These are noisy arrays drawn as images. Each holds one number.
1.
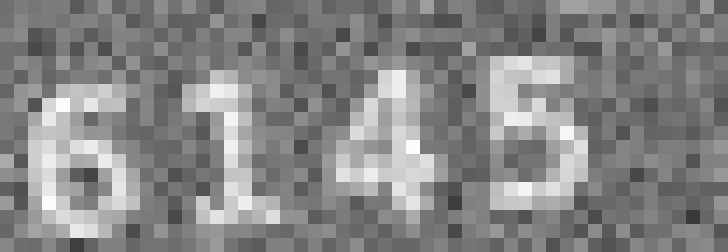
6145
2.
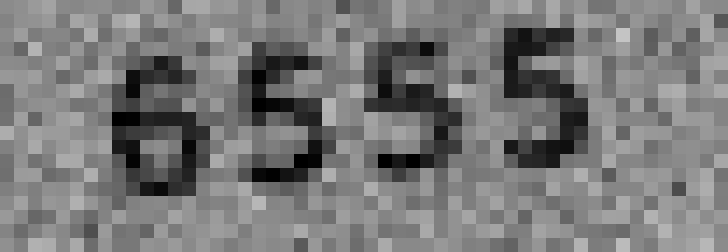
6555
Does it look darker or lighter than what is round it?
darker
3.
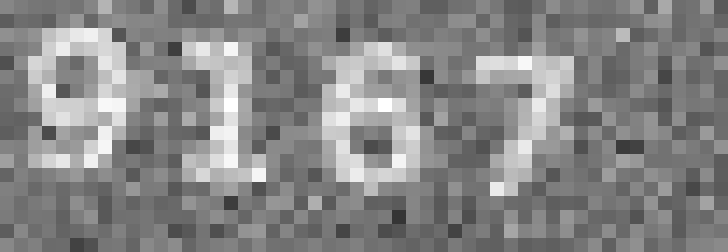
9167
